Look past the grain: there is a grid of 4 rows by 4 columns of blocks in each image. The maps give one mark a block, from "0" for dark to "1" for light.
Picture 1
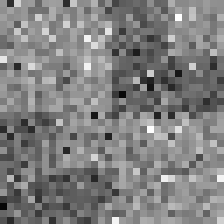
1 1 0 1
1 1 0 0
0 1 1 1
0 0 1 1
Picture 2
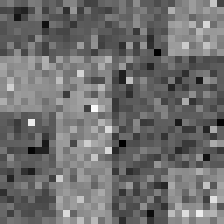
0 0 0 1
1 1 0 0
0 1 0 0
0 1 0 1
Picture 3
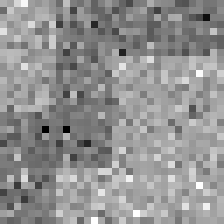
1 0 0 0
1 0 1 1
0 0 1 1
0 1 1 1
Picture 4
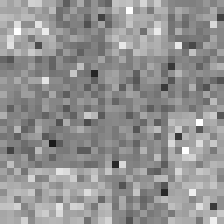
1 0 1 0
0 0 0 0
0 0 0 1
1 1 0 1
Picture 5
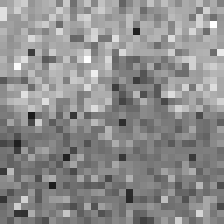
1 1 1 1
1 1 0 1
0 0 0 0
0 0 0 0
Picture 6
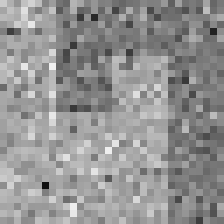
1 0 0 0
1 0 1 0
1 1 1 0
1 1 1 0
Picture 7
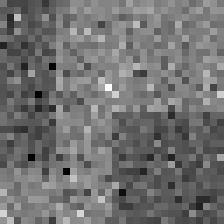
0 1 1 1
0 1 1 1
0 1 0 0
1 1 0 0
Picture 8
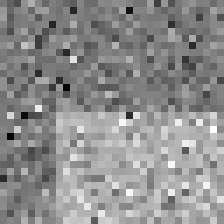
0 0 0 0
0 0 0 0
0 1 1 1
0 1 1 1
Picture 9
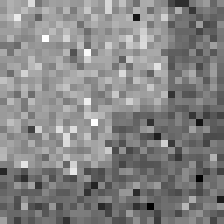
1 1 1 0
1 1 1 0
1 1 0 0
0 0 0 0
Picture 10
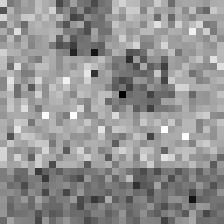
1 0 1 1
1 1 0 1
1 1 1 1
0 0 0 0
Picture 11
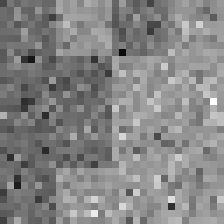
0 1 0 1
0 0 1 1
0 0 1 1
0 1 1 1
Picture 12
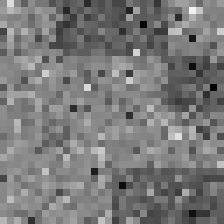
1 0 0 1
1 1 1 0
1 1 1 1
1 1 0 0
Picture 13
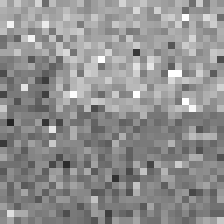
1 1 1 1
0 1 1 1
0 0 0 0
0 0 0 0
